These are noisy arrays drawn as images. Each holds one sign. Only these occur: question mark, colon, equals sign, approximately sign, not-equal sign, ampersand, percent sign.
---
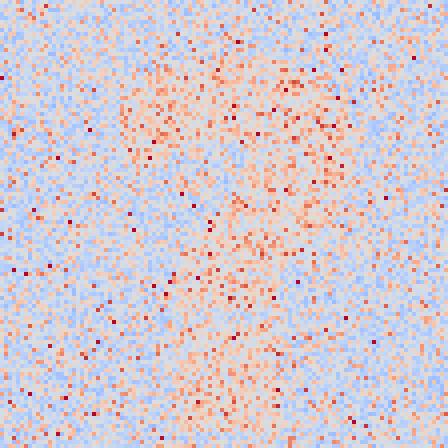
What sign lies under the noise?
question mark
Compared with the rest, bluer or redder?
redder
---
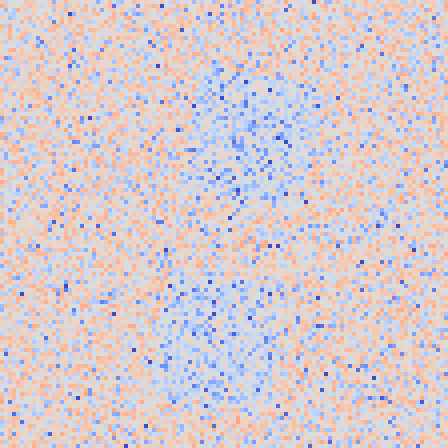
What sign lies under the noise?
colon
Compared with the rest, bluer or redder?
bluer
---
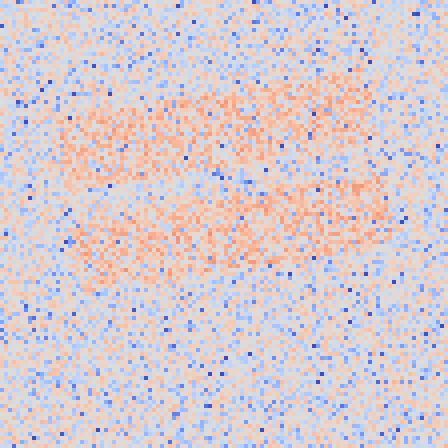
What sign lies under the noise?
equals sign
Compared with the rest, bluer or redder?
redder
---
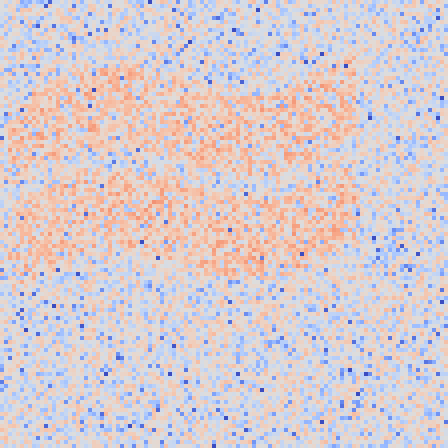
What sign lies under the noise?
approximately sign
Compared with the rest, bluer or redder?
redder
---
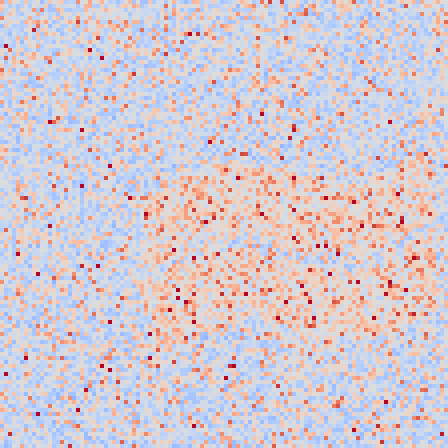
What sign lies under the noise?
approximately sign
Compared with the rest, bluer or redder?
redder
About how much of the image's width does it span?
two thirds
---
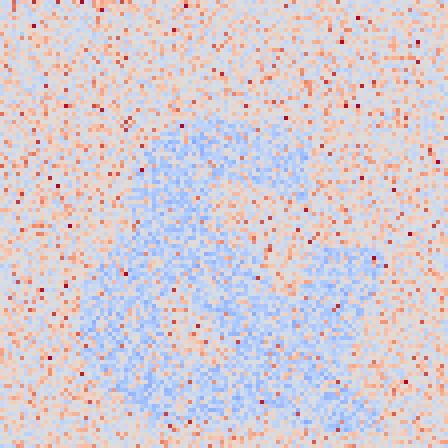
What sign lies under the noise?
ampersand
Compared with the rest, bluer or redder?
bluer
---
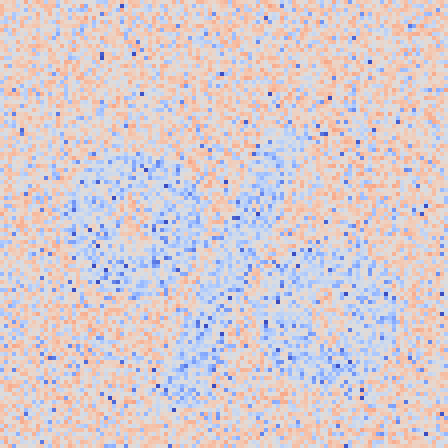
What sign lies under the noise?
percent sign
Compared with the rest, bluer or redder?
bluer
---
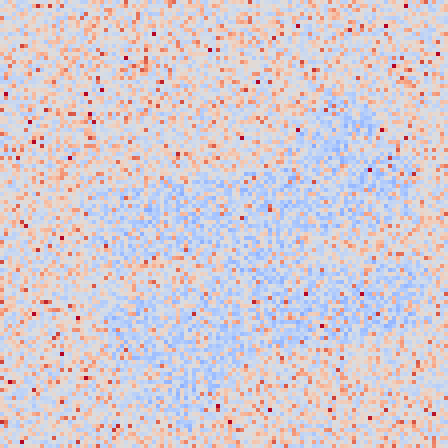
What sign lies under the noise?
not-equal sign
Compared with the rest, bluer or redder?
bluer
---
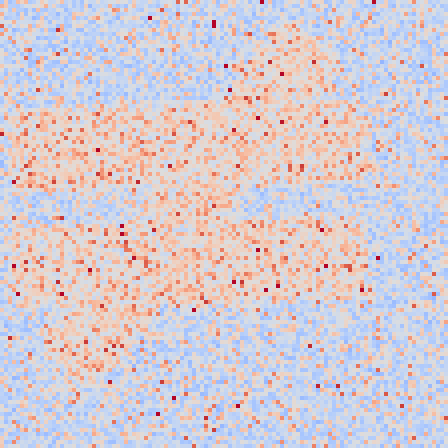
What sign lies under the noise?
not-equal sign
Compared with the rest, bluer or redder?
redder
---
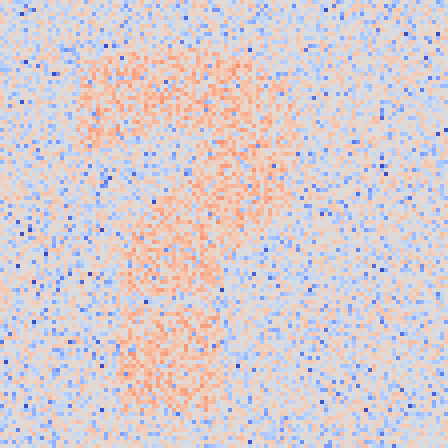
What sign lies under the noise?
question mark
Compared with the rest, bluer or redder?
redder
